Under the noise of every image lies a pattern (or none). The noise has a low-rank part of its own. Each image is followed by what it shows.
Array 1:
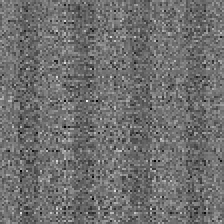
vertical stripes
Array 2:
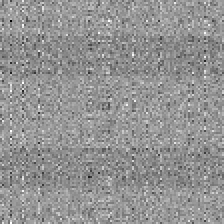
horizontal stripes
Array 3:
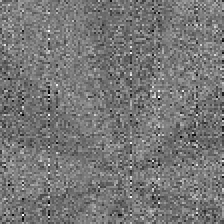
spokes from one point
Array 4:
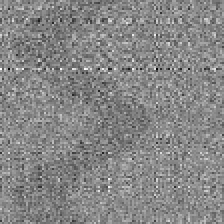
a wavy band
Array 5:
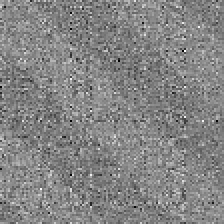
diagonal stripes
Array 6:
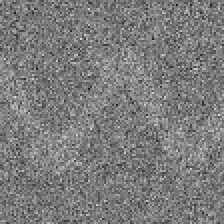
a wavy band
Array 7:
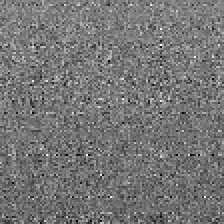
a smooth slope
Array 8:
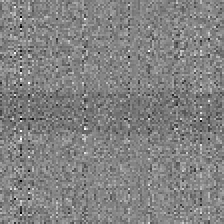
one horizontal stripe
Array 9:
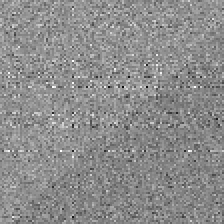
a sharp edge
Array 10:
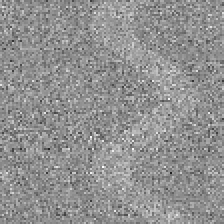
a wavy band
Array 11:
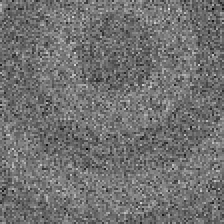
rings round one point
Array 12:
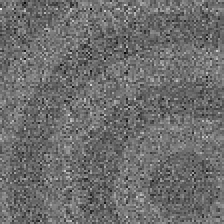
rings round one point
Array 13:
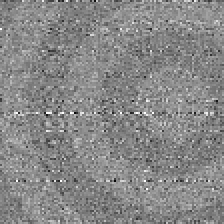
rings round one point
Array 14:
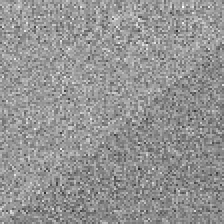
a sharp edge
